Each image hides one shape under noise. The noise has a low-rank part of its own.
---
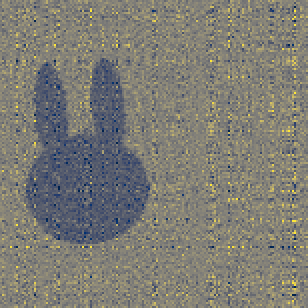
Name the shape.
rabbit's head
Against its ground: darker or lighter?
darker
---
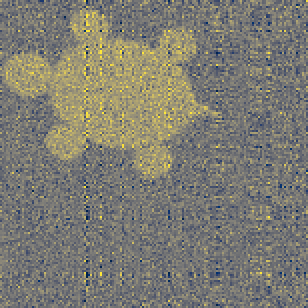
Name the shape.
turtle
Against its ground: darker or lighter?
lighter
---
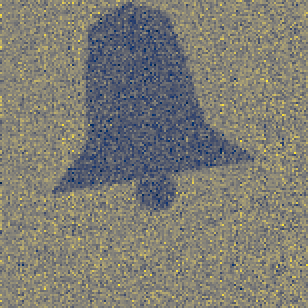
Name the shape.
bell
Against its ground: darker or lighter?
darker
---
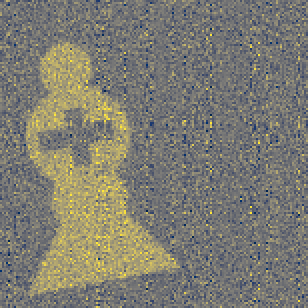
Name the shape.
chess bishop
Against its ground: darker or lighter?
lighter
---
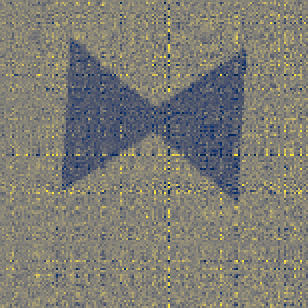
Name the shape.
bow tie
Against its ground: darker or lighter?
darker
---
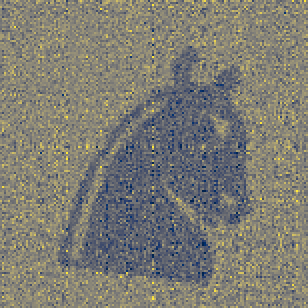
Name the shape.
chess knight
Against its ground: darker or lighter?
darker
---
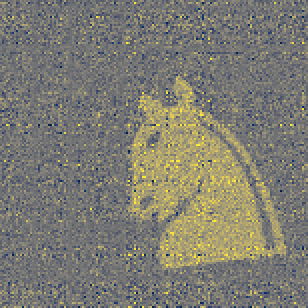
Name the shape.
chess knight
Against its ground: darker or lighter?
lighter
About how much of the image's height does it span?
two thirds
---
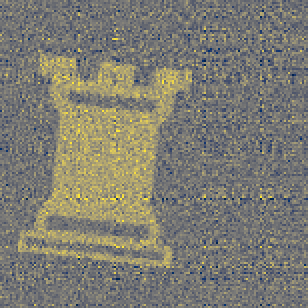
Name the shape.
chess rook
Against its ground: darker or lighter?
lighter
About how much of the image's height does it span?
two thirds
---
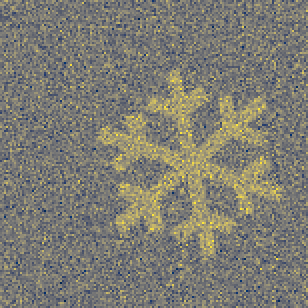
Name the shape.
snowflake
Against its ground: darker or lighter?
lighter
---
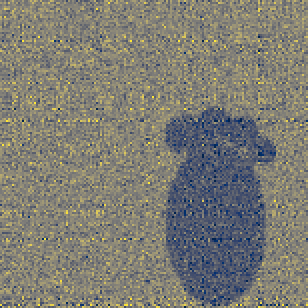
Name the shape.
footprint
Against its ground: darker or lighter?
darker
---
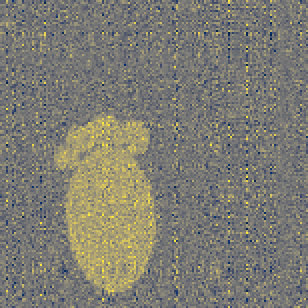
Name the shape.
footprint
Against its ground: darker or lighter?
lighter
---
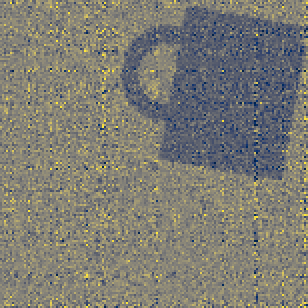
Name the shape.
cup
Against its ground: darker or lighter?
darker
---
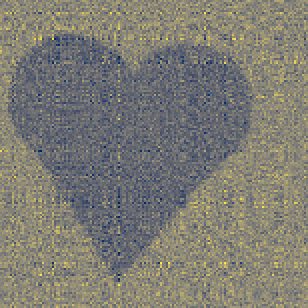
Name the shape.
heart
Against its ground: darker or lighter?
darker
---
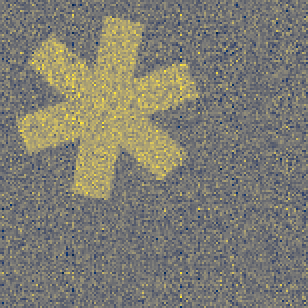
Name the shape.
asterisk
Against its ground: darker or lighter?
lighter
